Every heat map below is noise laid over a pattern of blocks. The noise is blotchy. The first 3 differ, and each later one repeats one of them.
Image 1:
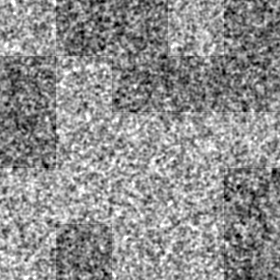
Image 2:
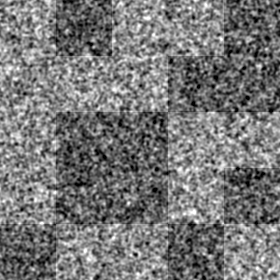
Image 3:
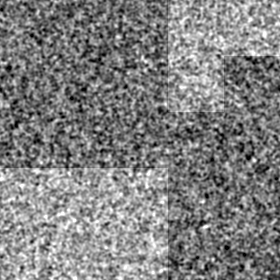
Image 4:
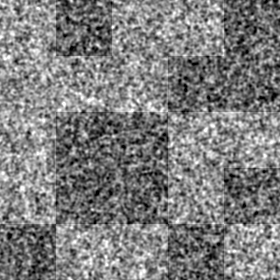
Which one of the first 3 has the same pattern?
2
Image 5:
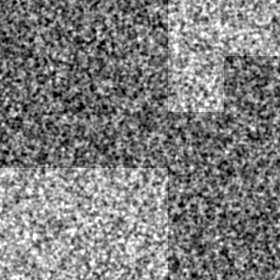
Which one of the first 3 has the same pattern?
3
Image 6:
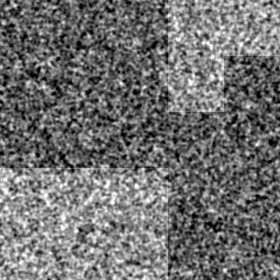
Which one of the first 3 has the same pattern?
3
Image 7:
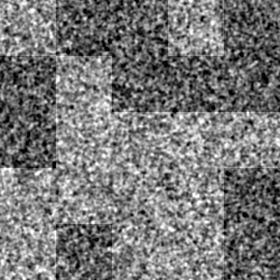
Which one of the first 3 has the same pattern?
1
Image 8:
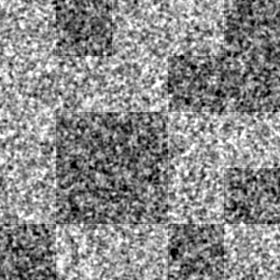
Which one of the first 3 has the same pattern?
2
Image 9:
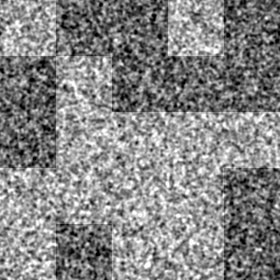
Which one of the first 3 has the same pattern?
1
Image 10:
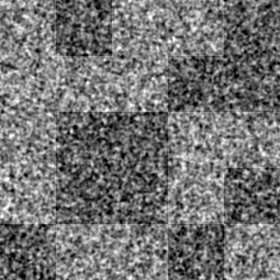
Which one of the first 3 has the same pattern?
2
